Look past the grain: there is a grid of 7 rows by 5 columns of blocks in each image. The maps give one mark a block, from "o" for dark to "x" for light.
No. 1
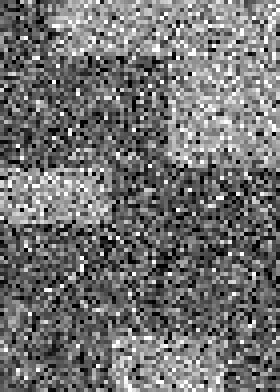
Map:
o x x x x
o o o x x
o o o x x
x x o o o
o o o o o
o o o o o
o o x x o
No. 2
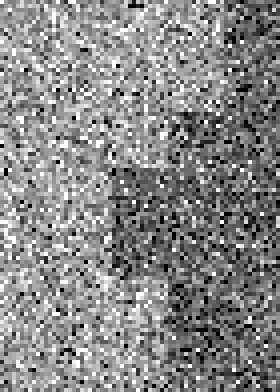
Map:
x x x x o
x x x x o
x x x o o
x x o o o
x x o o o
x x x o o
x x x o o
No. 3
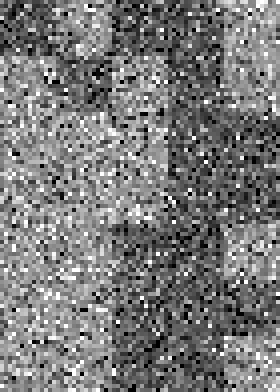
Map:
o x o o x
x o x o x
x x x o o
x x x o o
x x o o x
x x o o o
x x o o x
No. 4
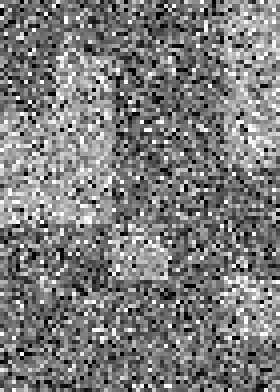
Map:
o o o o x
o x o o x
x x o o x
x x o o o
o o x o o
o o o o x
o o o o o
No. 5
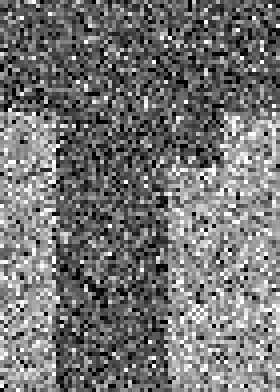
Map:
o o o o o
o o o o o
x o o o x
x o o x x
x o o x x
x o o x x
x o o x x
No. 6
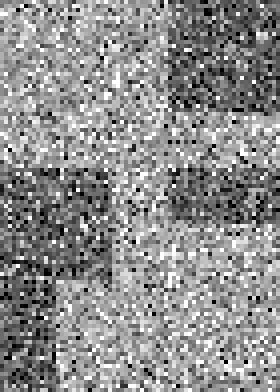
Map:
x x x o o
x x x o o
x x x x x
o o x o o
o o x x x
o x x x x
o x x x x
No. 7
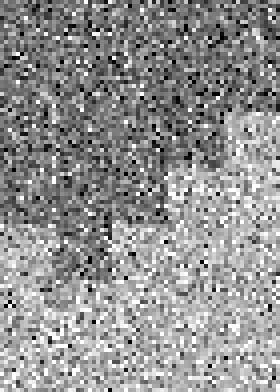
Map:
o o o o o
o o o o o
o o o o x
o o o x x
x o x x x
x x x x x
x x x x x
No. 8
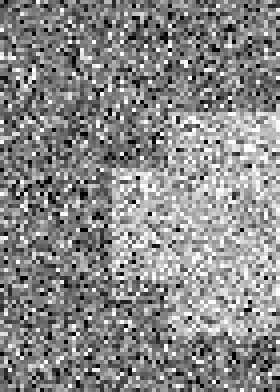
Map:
o o o o o
o o o o o
o o o x x
o o x x x
o o x x x
o o o x x
o o o o o
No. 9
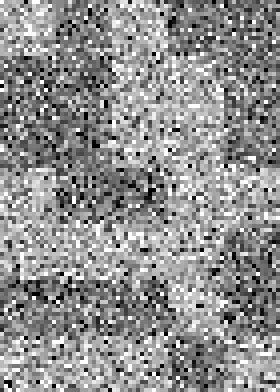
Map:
x o x o o
o o x x o
o o x x o
x o o x x
x x x x o
o o o x o
x x x o x
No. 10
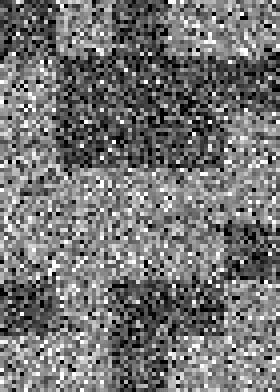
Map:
o x o x x
x o o o o
x o o o x
x x x x x
x x x x o
o x o o x
x x o x x
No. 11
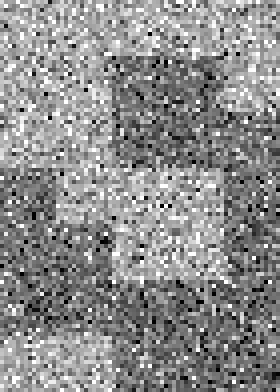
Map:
x x x x x
x x o o x
x x o o o
o x x x o
o o x x o
o o o o o
x x o o o
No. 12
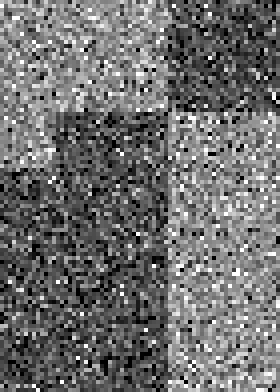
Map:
x x x o o
x x x o o
x o o x x
o o o x x
o o o x x
o o o x x
o o o x x
